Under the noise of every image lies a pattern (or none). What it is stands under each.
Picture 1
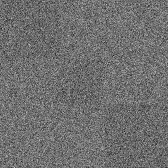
blocks along the diagonal
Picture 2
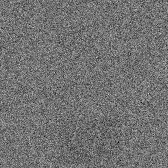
one block
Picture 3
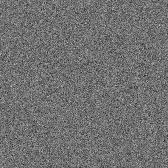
only noise
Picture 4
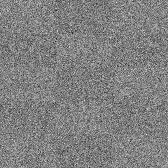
a checkerboard
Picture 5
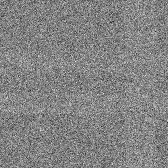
bands of rows crossing bands of columns
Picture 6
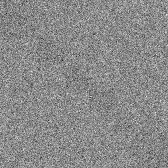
blocks along the diagonal
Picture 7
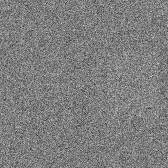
one block
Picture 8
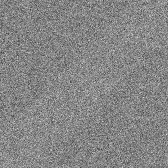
a diagonal band
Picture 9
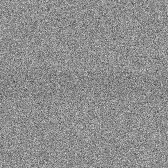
one band of rows
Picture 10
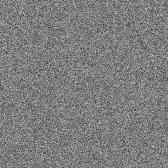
only noise
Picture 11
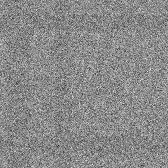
bands of rows crossing bands of columns
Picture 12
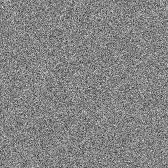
only noise
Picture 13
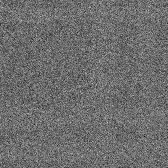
bands of rows crossing bands of columns
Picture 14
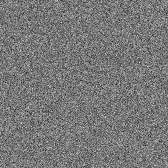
only noise
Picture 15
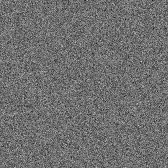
only noise
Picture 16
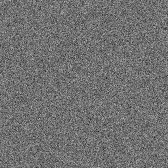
only noise
